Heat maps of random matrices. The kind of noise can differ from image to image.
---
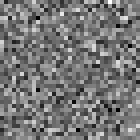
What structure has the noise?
independent entries
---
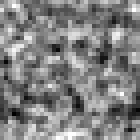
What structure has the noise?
blotchy
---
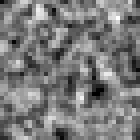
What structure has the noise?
blotchy
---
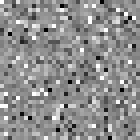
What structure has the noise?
heavy tails
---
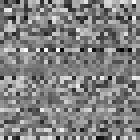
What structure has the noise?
rows of uneven size
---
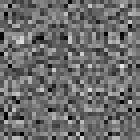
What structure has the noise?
low rank plus noise
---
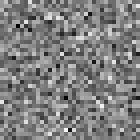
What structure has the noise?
independent entries
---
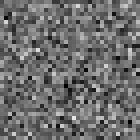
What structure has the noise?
independent entries
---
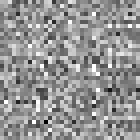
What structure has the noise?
low rank plus noise
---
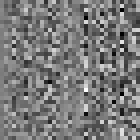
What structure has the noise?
columns of uneven size
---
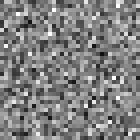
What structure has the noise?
independent entries
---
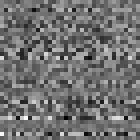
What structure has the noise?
rows of uneven size
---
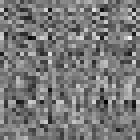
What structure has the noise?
low rank plus noise
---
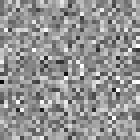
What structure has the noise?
low rank plus noise
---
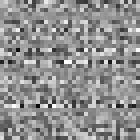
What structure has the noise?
rows of uneven size
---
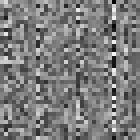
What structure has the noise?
columns of uneven size
